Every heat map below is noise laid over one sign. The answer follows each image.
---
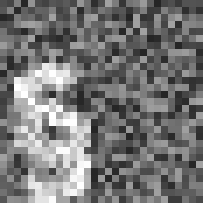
section sign
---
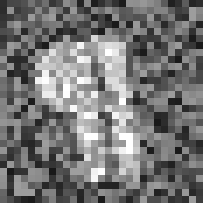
pilcrow
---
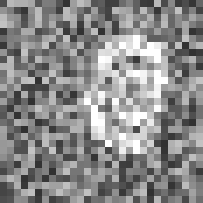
at sign
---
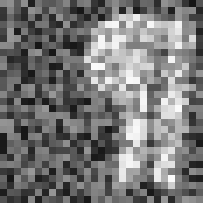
pilcrow
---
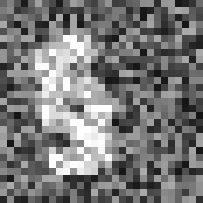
section sign
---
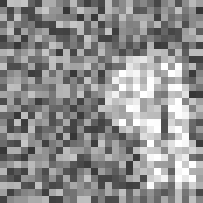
pilcrow
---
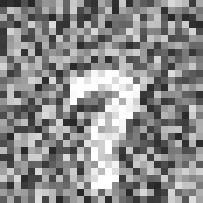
question mark
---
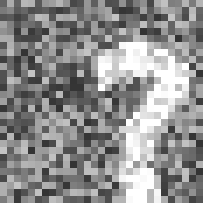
question mark
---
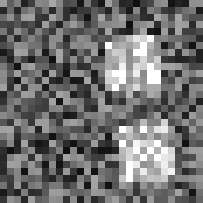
colon
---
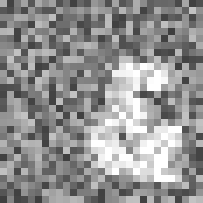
ampersand
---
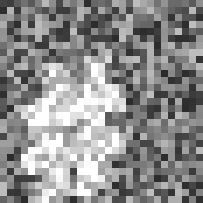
hash sign
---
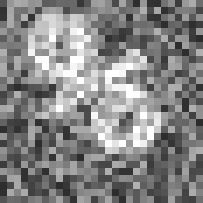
percent sign
